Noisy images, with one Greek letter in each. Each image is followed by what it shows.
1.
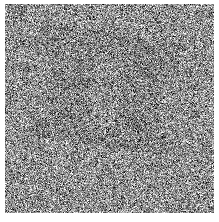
dark pi
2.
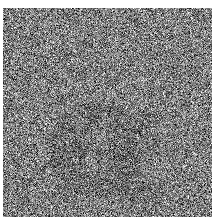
dark alpha
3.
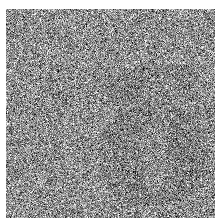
dark delta
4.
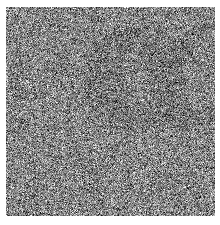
dark alpha
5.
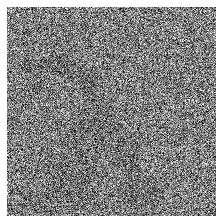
dark lambda
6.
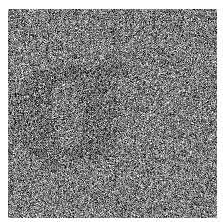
dark sigma
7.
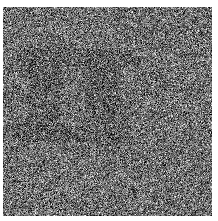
dark pi
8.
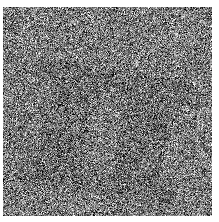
dark pi
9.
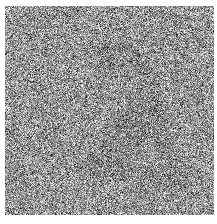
dark lambda
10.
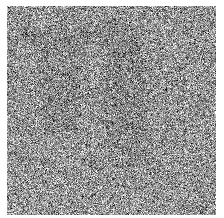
dark eta
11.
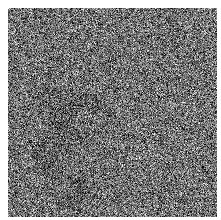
dark xi
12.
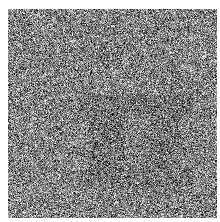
dark pi
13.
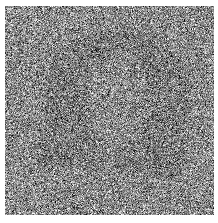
dark omega
